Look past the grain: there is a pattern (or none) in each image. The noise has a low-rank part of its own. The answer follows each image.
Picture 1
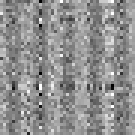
vertical stripes
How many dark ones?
5
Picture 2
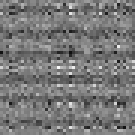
horizontal stripes
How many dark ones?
6
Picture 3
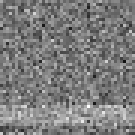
one horizontal stripe
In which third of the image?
bottom
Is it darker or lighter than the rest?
lighter
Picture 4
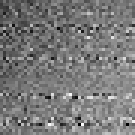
a smooth slope
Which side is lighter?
bottom right
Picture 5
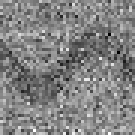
a wavy band
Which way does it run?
left to right
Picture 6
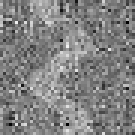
a wavy band
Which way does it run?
top to bottom
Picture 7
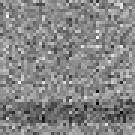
one horizontal stripe
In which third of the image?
bottom
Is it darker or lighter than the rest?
darker
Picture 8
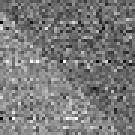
a sharp edge
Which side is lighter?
bottom left
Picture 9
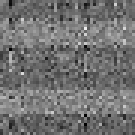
horizontal stripes
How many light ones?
2
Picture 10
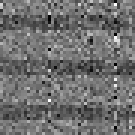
horizontal stripes
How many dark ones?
3
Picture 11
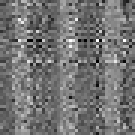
vertical stripes
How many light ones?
3
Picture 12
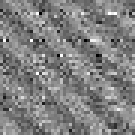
diagonal stripes
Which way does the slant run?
top left to bottom right
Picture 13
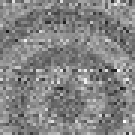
rings round one point
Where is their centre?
bottom middle
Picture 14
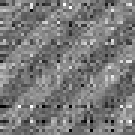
diagonal stripes
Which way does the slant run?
bottom left to top right
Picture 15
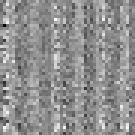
vertical stripes
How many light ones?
6
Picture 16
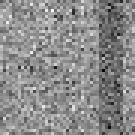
one vertical stripe
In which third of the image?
right
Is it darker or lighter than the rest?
darker
